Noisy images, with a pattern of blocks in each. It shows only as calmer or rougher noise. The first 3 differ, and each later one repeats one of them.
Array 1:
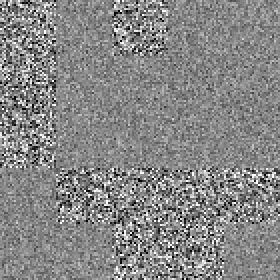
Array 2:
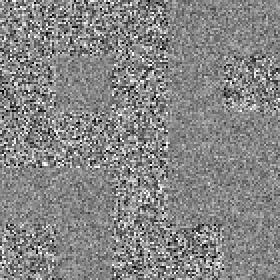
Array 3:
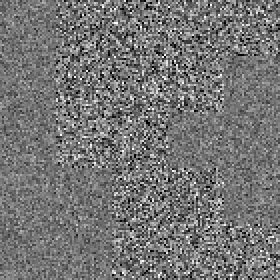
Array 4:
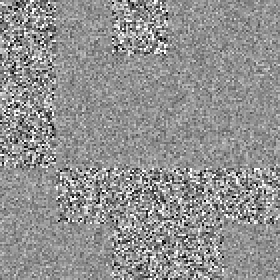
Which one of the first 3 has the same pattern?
1
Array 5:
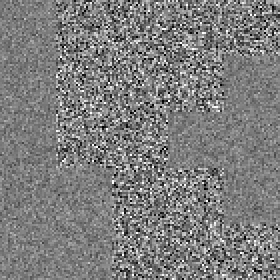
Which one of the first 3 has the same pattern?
3
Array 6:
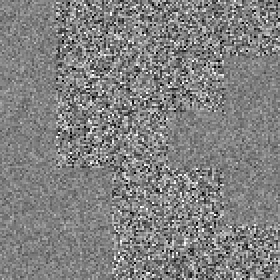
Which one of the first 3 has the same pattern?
3
